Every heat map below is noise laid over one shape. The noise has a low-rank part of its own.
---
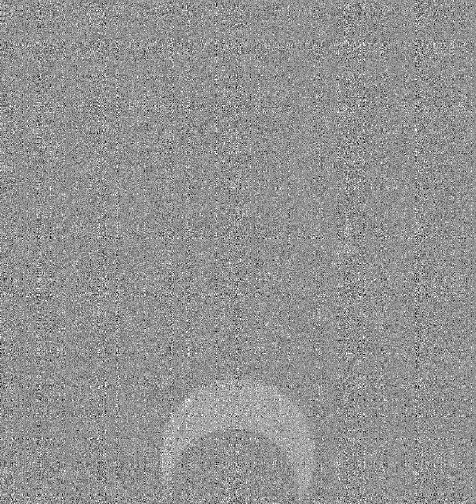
light crescent, bottom middle
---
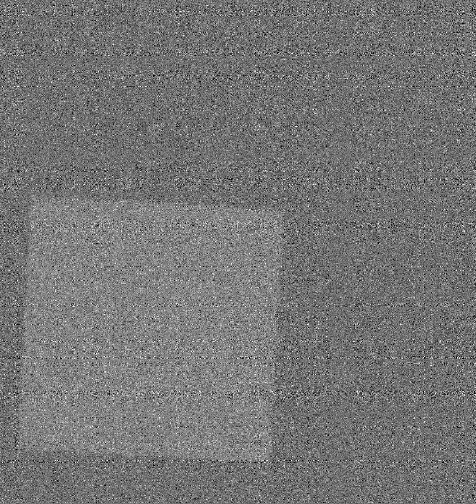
light square
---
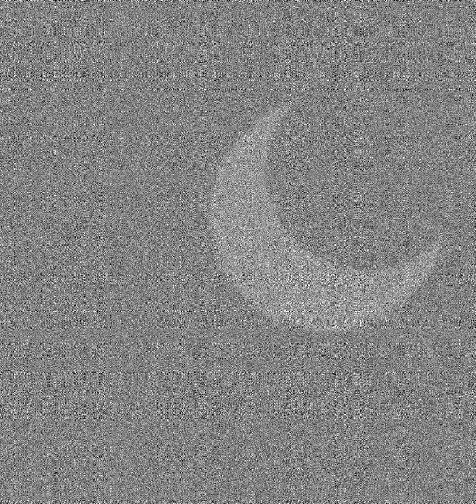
light crescent
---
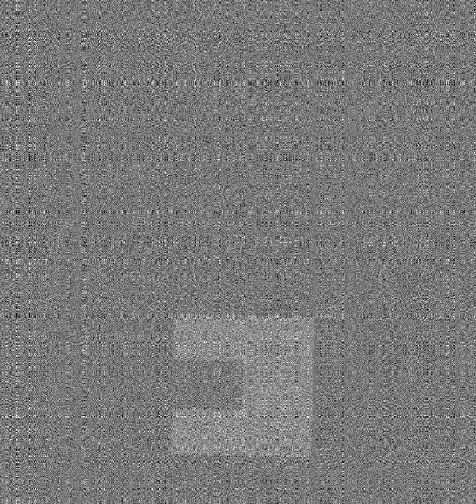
light square with a notch, bottom middle
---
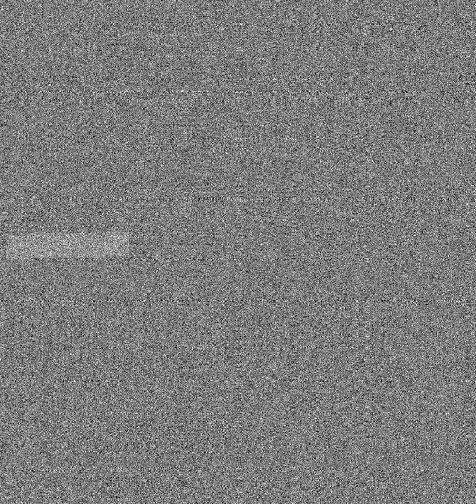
light bar, middle left
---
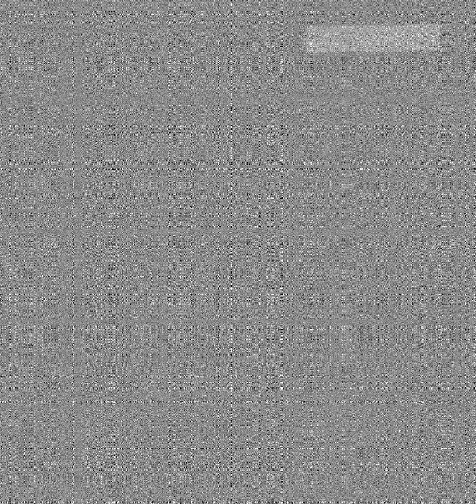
light bar, top right
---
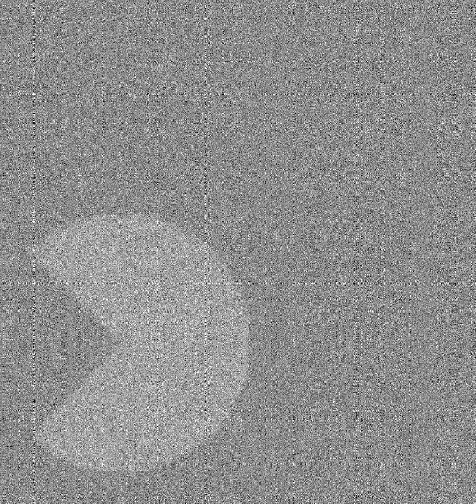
light disc with a wedge cut out
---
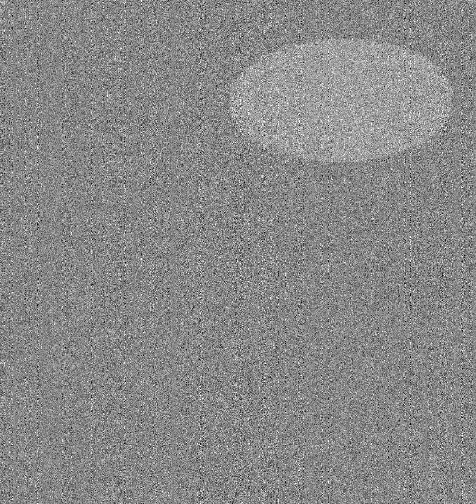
light ellipse
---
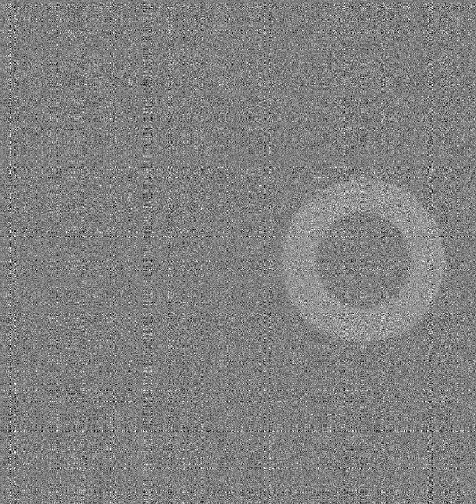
light ring, middle right
